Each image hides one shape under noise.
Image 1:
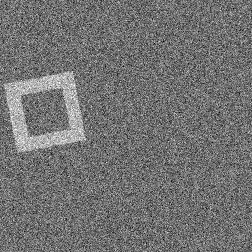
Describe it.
light square frame, middle left
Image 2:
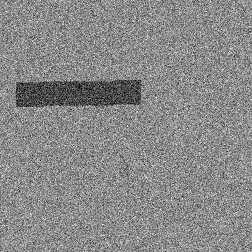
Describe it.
dark bar
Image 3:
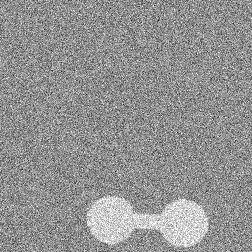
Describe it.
light dumbbell
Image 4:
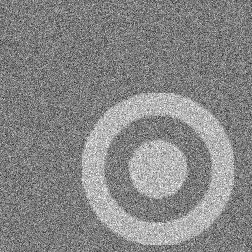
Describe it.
light bullseye
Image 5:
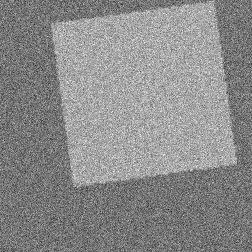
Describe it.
light square
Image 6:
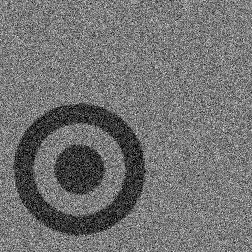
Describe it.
dark bullseye
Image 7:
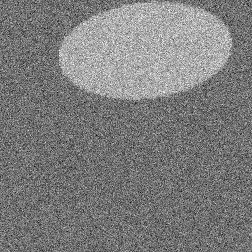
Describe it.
light ellipse
